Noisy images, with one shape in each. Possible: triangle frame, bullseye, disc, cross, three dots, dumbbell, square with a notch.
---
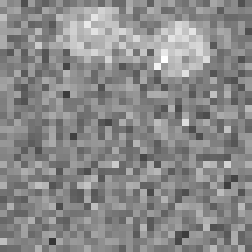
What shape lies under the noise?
dumbbell
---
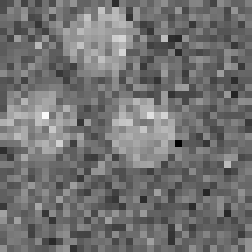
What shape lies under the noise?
three dots
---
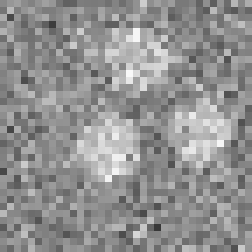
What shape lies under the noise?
three dots
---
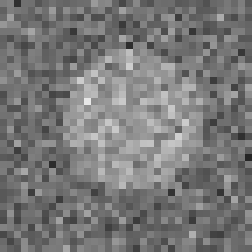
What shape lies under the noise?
disc
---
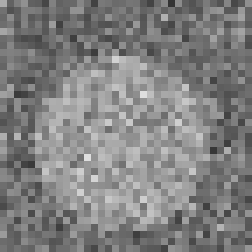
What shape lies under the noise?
disc
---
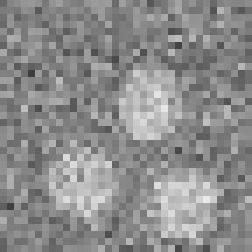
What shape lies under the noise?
three dots
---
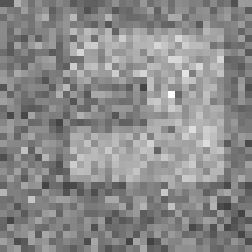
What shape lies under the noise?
square with a notch
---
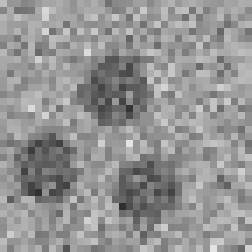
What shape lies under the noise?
three dots
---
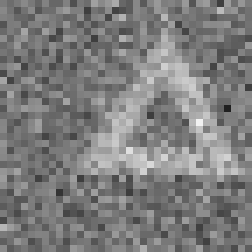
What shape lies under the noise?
triangle frame
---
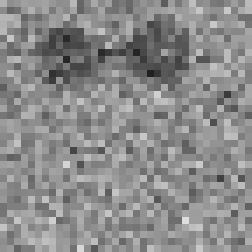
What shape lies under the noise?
dumbbell
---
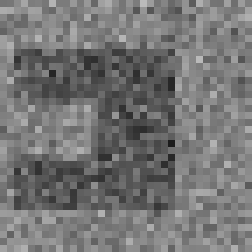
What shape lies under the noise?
square with a notch
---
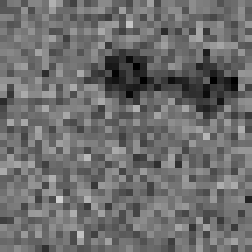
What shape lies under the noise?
dumbbell
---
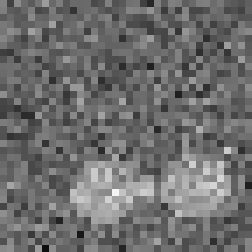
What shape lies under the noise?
dumbbell
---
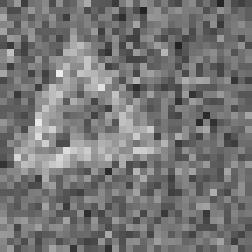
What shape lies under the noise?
triangle frame
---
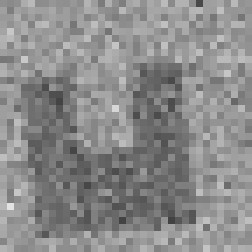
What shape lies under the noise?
square with a notch
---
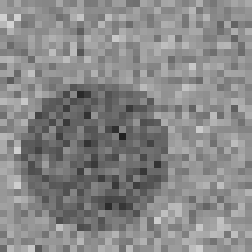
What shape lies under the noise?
disc
